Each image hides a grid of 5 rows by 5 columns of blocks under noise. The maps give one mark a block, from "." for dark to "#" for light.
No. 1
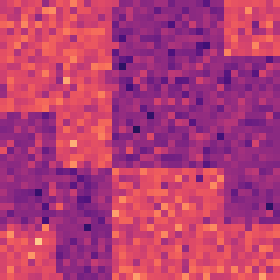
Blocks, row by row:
# # . . #
# # . . .
. # . . .
. . # # .
# . # # #
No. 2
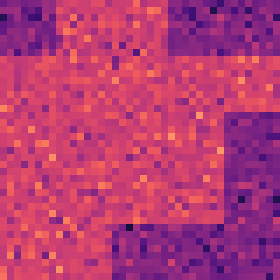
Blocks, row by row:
. # # . .
# # # # #
# # # # .
# # # # .
# # . . .
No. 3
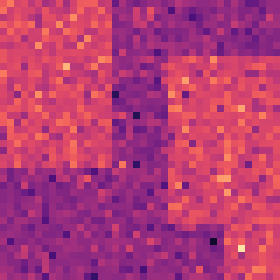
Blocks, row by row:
# # . . .
# # . # #
# # . # #
. . . # #
. . . . #
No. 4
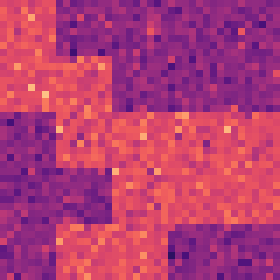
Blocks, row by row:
# . . . .
# # . . .
. # # # #
. . # # #
. # # . .
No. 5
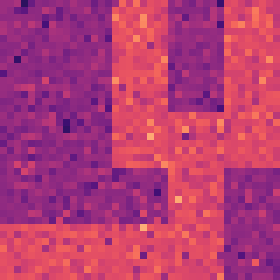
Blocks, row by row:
. . # . #
. . # . #
. . # # #
. . . # .
# # # # .
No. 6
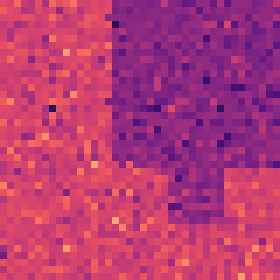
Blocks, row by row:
# # . . .
# # . . .
# # . . .
# # # . #
# # # # #
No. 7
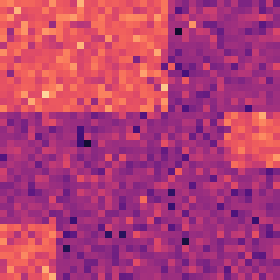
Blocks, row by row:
# # # . .
# # # . .
. . . . #
. . . . .
# . . . .
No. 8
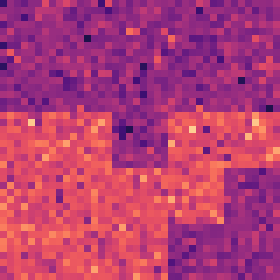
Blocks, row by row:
. . . . .
. . . . .
# # . # #
# # # # .
# # # . .
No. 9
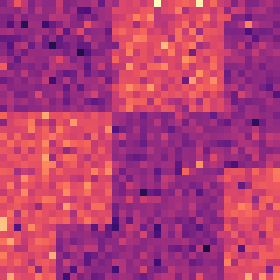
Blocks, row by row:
. . # # .
. . # # .
# # . . .
# # . . #
# . . . #
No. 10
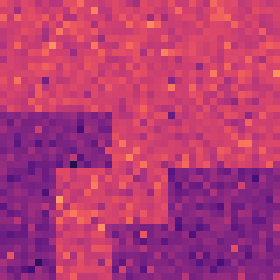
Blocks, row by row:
# # # # #
# # # # #
. . # # #
. # # . .
. # . . .
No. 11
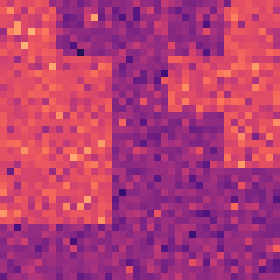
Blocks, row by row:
# . . . #
# # . # #
# # . . #
# # . . .
. . . . .
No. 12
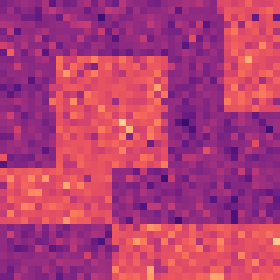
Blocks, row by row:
. . . . #
. # # . #
. # # . .
# # . . .
. . # # #
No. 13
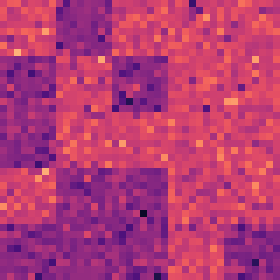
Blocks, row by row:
# . # # #
. # . # #
. # # # #
# . . # #
. . . # .
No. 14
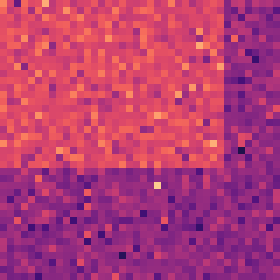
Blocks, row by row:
# # # # .
# # # # .
# # # # .
. . . . .
. . . . .
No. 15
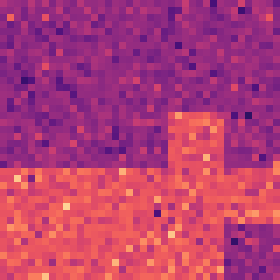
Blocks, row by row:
. . . . .
. . . . .
. . . # .
# # # # #
# # # # .
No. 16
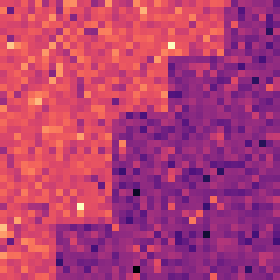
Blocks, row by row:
# # # # .
# # # . .
# # . . .
# # . . .
# . . . .
